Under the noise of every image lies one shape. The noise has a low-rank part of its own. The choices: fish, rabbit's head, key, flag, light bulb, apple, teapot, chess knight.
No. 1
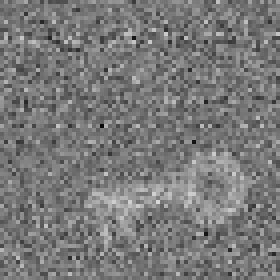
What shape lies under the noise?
key
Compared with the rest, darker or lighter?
lighter
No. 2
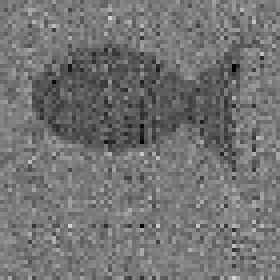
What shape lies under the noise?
fish
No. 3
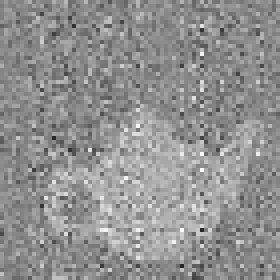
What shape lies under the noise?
teapot
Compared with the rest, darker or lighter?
lighter
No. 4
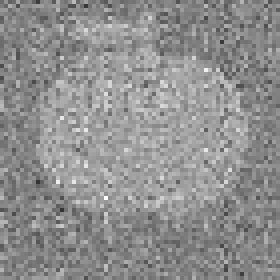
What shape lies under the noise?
apple
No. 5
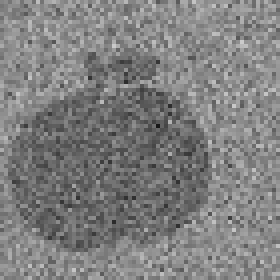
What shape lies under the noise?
apple
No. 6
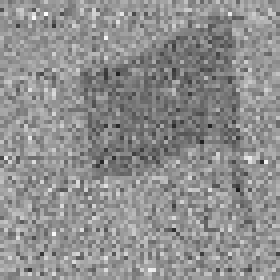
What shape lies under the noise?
flag
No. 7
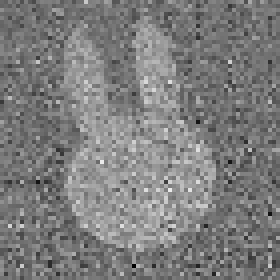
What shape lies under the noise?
rabbit's head
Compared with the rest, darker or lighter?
lighter
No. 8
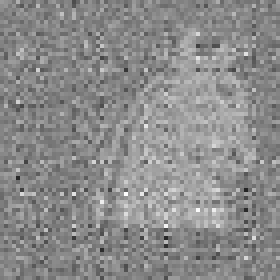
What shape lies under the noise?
chess knight
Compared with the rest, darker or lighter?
lighter
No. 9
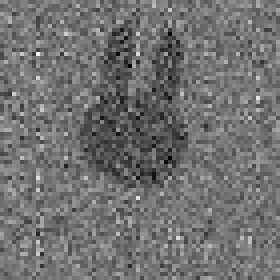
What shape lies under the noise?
rabbit's head
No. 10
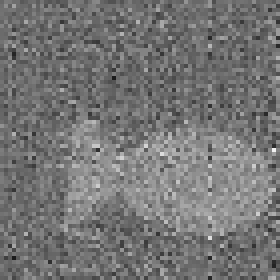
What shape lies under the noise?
fish
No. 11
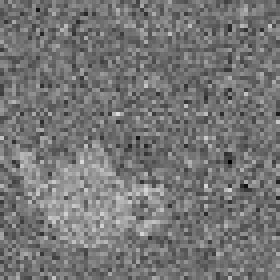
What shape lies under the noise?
teapot
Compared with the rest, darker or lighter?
lighter
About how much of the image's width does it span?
half
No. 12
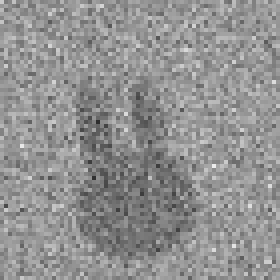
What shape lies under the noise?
rabbit's head
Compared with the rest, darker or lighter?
darker
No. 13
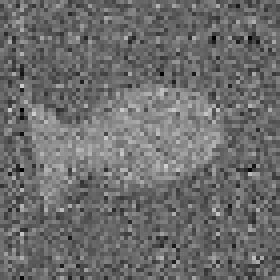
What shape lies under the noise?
fish
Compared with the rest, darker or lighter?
lighter
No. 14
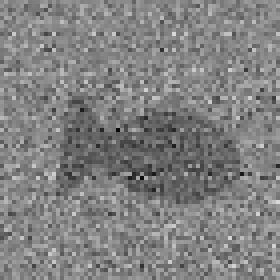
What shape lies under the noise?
fish
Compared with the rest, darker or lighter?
darker
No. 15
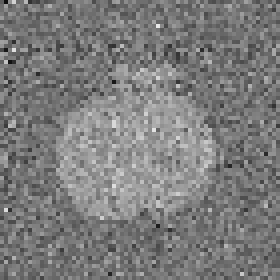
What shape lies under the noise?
apple
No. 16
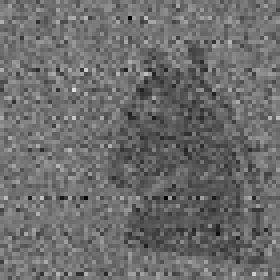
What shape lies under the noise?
chess knight
